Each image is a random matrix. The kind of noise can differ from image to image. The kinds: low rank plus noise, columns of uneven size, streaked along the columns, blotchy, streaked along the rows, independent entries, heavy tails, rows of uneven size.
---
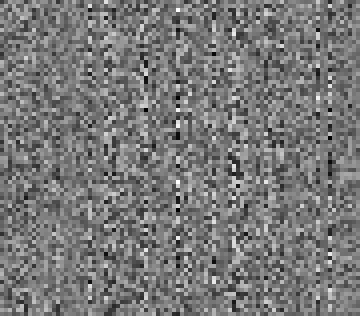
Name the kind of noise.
columns of uneven size
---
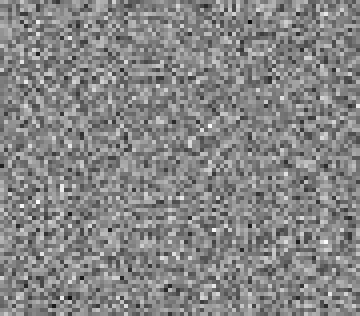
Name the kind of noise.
low rank plus noise
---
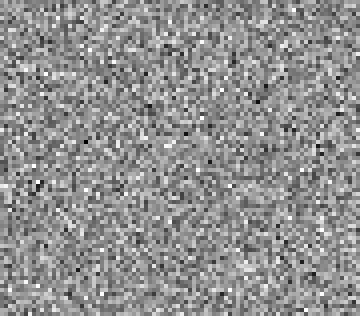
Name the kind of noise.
independent entries
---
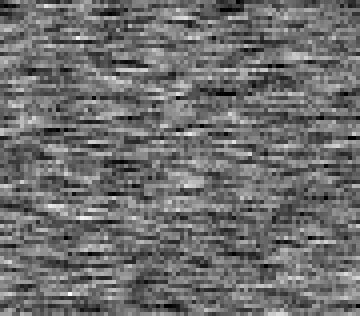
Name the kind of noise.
streaked along the rows
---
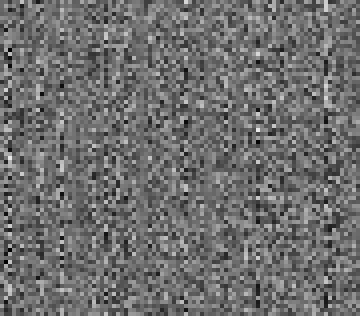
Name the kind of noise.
columns of uneven size
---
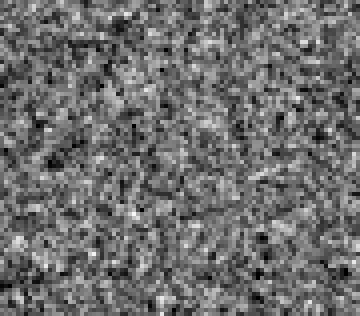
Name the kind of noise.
blotchy
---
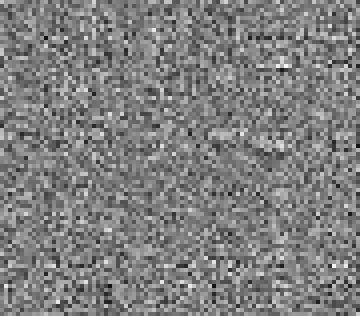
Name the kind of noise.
low rank plus noise
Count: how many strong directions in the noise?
five to eight
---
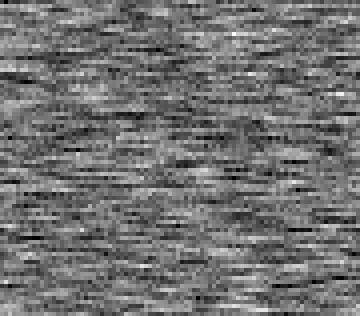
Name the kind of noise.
streaked along the rows
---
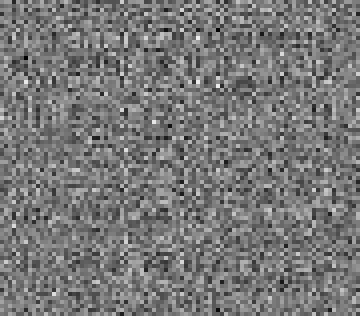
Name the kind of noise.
low rank plus noise
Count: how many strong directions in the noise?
one
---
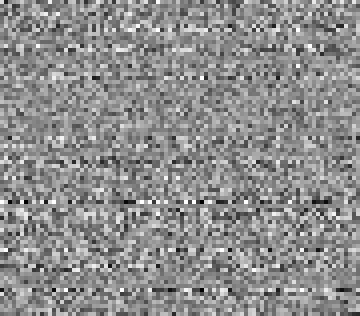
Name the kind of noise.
rows of uneven size
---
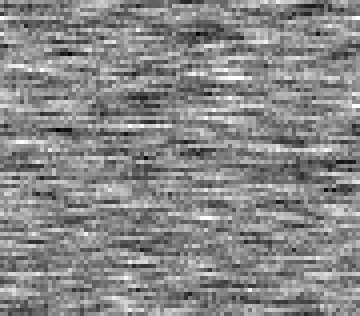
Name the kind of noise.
streaked along the rows
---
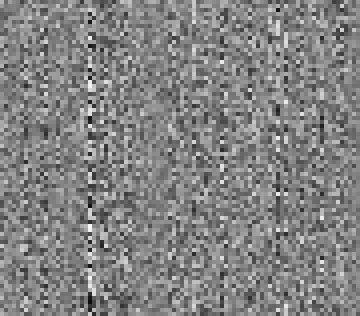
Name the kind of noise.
columns of uneven size
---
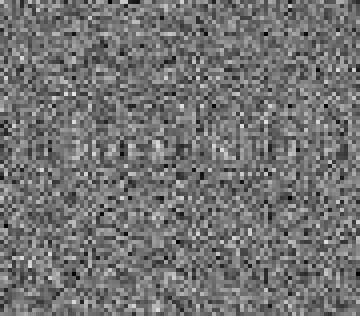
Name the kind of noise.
low rank plus noise
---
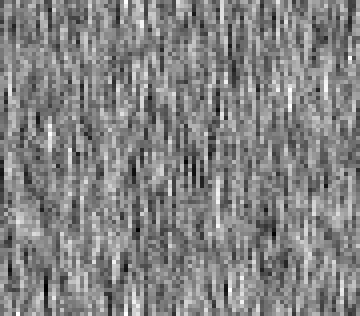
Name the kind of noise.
streaked along the columns
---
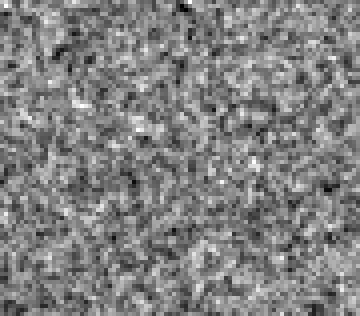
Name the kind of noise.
blotchy
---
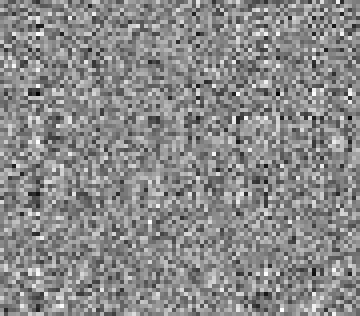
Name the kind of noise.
low rank plus noise
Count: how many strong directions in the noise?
one
